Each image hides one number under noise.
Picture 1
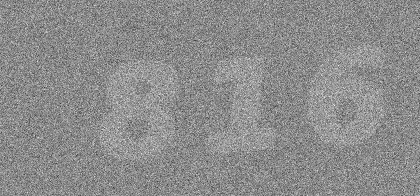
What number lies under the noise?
816
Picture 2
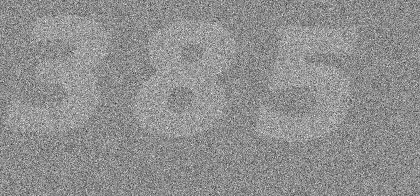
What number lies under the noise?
385
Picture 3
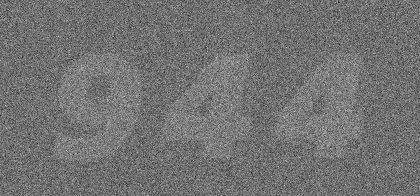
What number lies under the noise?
944
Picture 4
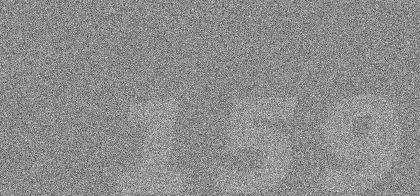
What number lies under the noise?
159
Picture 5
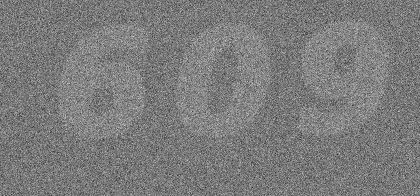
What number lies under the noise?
609
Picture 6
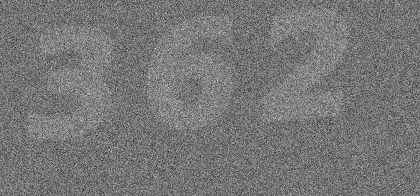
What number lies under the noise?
362
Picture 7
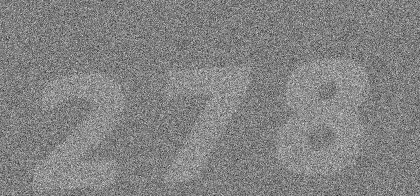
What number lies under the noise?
278
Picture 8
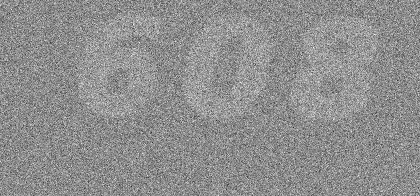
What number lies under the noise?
608
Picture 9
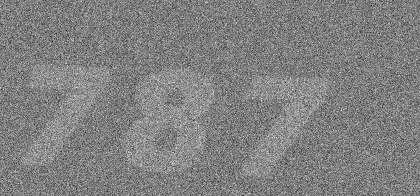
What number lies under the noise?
787
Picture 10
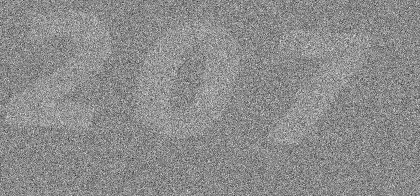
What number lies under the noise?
207
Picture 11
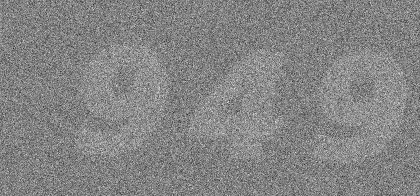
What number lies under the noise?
949
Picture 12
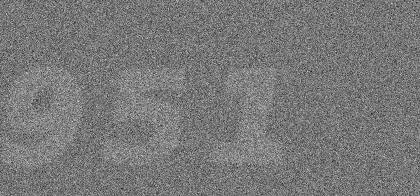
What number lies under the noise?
951
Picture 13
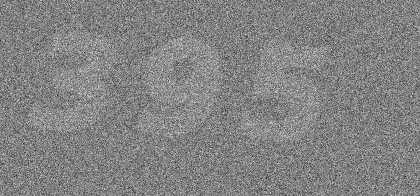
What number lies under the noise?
395
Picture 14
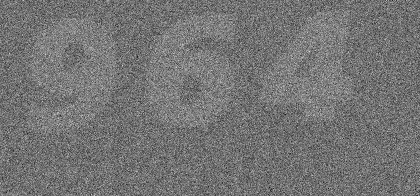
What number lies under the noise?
964
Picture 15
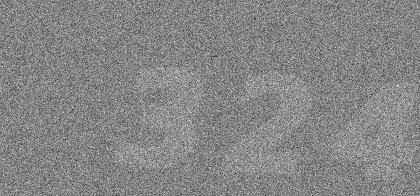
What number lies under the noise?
324
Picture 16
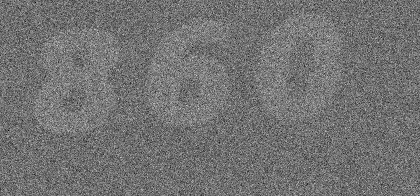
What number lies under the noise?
860
